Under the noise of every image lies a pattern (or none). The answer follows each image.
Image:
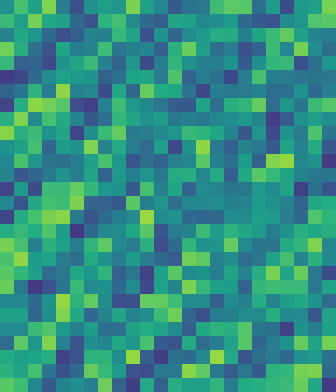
diagonal stripes
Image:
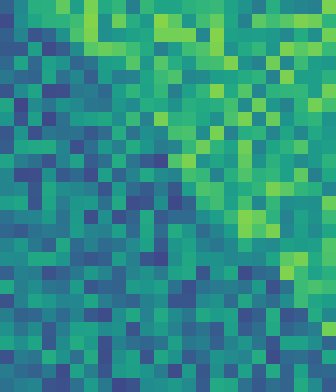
a sharp edge
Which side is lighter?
top right
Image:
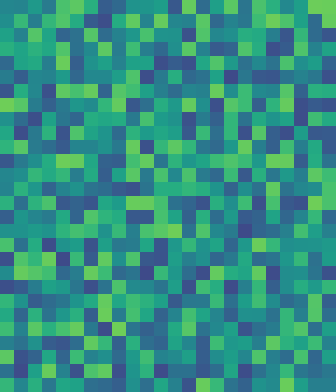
only noise
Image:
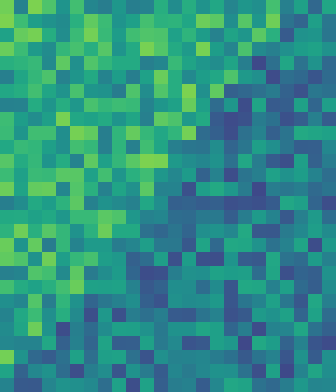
a sharp edge
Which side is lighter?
top left
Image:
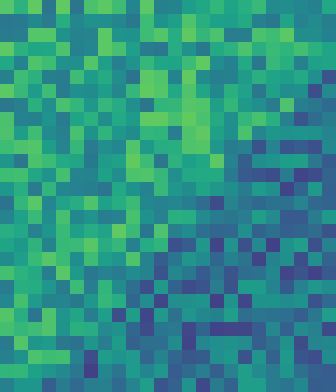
a sharp edge
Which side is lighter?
top left
